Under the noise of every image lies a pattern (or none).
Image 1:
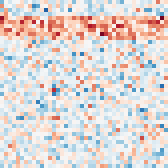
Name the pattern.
one horizontal stripe
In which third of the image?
top
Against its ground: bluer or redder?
redder
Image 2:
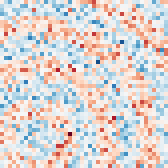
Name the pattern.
rings round one point
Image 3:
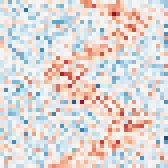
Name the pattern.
a wavy band
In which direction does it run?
top to bottom
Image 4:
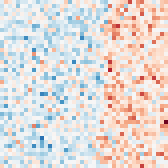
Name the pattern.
a sharp edge
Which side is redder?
right
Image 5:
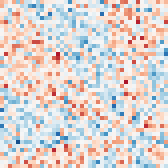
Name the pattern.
spokes from one point
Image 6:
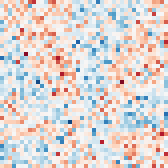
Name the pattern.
spokes from one point
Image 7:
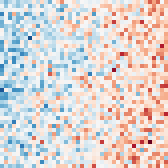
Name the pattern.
a smooth slope
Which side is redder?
right
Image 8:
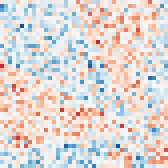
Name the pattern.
spokes from one point
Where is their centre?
bottom right
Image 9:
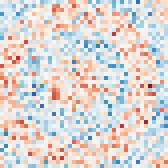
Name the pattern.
rings round one point
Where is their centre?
centre
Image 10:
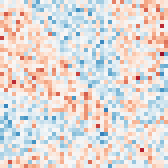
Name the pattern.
spokes from one point
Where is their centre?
bottom right
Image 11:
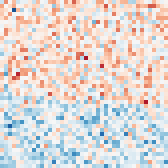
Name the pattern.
a sharp edge
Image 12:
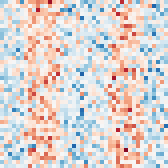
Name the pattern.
vertical stripes
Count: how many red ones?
2
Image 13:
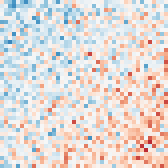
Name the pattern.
a smooth slope
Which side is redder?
bottom right
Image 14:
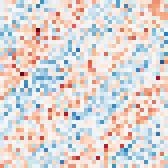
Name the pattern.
diagonal stripes
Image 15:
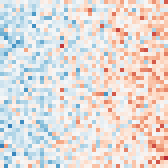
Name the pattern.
a smooth slope
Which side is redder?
right
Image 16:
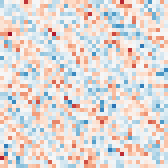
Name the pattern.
diagonal stripes
